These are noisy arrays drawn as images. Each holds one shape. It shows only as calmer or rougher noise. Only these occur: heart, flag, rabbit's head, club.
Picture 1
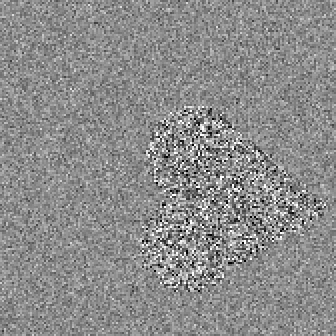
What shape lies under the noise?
heart
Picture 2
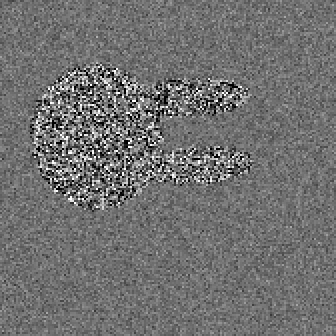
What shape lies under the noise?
rabbit's head
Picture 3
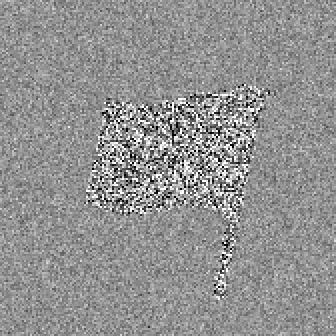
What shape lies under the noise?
flag
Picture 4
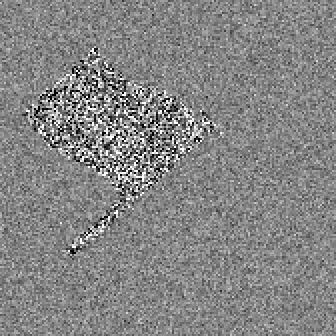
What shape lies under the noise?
flag
